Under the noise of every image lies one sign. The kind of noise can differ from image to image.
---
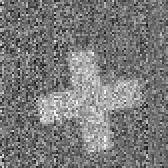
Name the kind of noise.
columns of uneven size
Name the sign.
plus sign
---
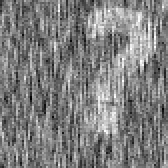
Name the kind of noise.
streaked along the columns
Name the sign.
question mark
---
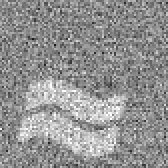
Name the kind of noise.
low rank plus noise
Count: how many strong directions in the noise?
three or four
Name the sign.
approximately sign
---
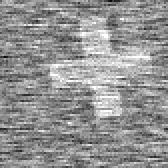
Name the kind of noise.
streaked along the rows
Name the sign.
plus sign
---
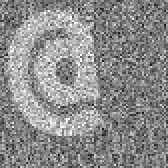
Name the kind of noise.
low rank plus noise
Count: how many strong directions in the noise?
one
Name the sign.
at sign
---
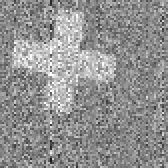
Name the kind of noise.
columns of uneven size
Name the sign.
plus sign
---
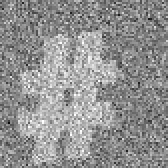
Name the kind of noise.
low rank plus noise
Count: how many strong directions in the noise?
five to eight
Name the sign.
hash sign
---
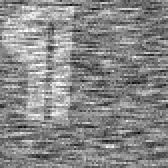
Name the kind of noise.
streaked along the rows
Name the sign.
pilcrow
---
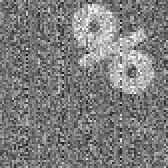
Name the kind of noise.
columns of uneven size
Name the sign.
percent sign
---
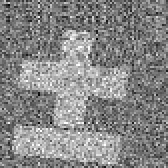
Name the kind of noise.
low rank plus noise
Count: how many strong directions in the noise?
one
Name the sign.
plus-minus sign
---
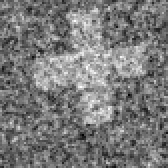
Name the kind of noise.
blotchy
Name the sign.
plus sign
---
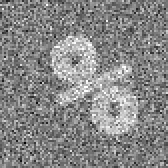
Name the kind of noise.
independent entries
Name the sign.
percent sign
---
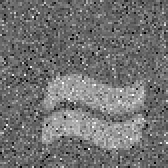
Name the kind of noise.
heavy tails
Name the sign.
approximately sign
